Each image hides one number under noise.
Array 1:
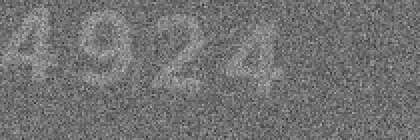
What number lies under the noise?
4924
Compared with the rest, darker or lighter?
lighter
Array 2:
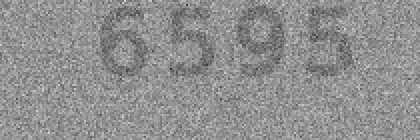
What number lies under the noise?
6595
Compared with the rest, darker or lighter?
darker
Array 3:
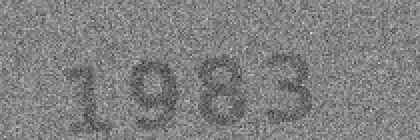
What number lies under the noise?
1983
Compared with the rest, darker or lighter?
darker
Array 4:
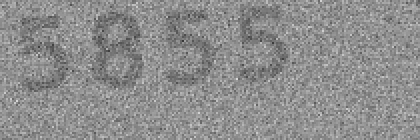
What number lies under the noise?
5855
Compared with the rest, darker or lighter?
darker
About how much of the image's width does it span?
two thirds
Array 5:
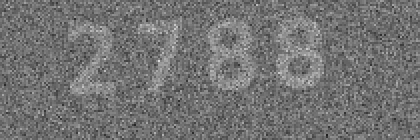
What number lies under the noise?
2788
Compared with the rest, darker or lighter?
lighter
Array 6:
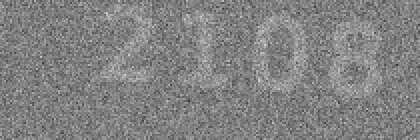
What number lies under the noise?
2108
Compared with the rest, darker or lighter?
lighter
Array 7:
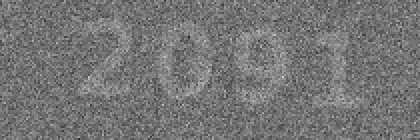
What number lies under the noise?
2091
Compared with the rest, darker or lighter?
lighter
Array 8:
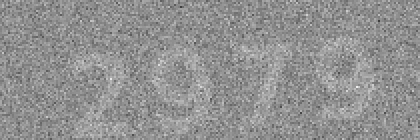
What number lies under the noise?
2979
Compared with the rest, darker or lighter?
lighter
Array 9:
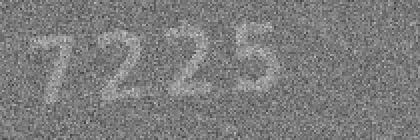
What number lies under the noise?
7225
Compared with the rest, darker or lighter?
lighter
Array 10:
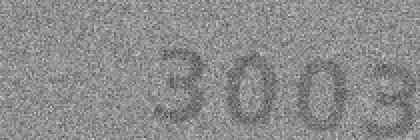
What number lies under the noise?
3003
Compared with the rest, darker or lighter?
darker
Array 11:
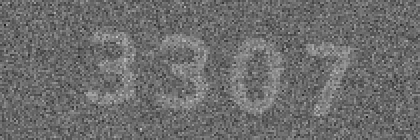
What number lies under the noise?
3307
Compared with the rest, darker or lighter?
lighter
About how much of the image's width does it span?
two thirds
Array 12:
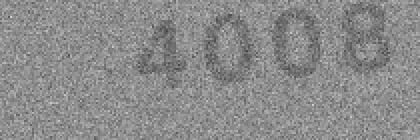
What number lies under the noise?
4008
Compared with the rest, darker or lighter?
darker
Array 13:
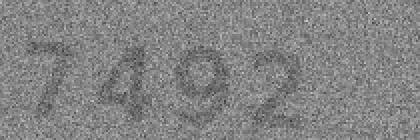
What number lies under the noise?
7492
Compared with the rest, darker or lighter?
darker
